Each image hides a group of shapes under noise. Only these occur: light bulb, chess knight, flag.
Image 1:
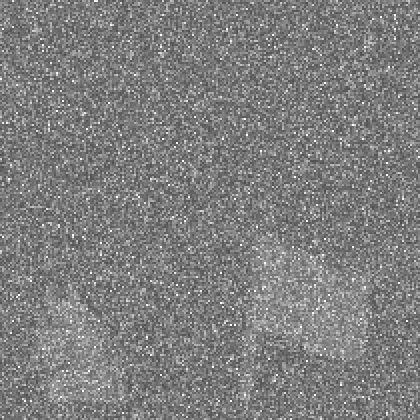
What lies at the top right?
nothing
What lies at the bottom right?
flag
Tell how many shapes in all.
2
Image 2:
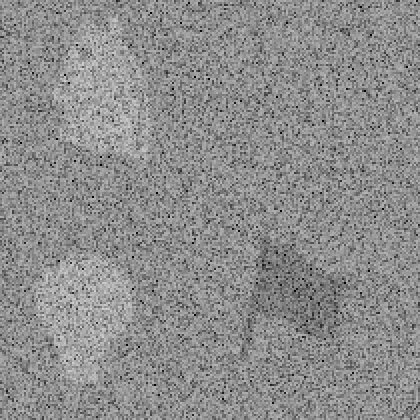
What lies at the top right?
nothing
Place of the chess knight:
top left
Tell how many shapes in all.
3
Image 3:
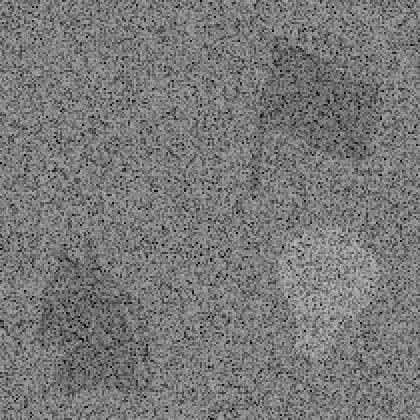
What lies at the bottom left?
chess knight
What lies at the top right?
flag
